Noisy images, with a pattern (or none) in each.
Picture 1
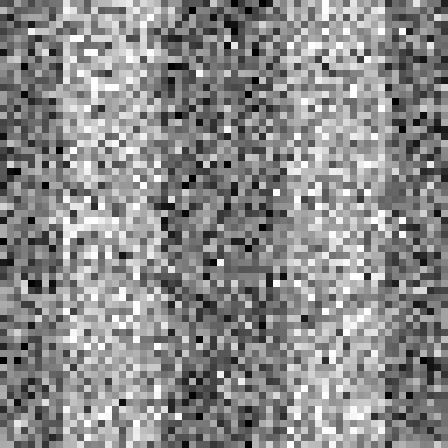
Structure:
vertical stripes
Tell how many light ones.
2
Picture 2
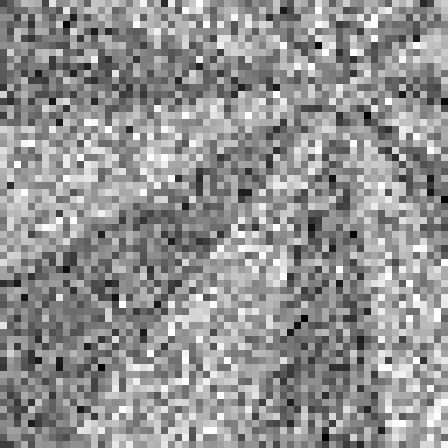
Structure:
spokes from one point
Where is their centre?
top right
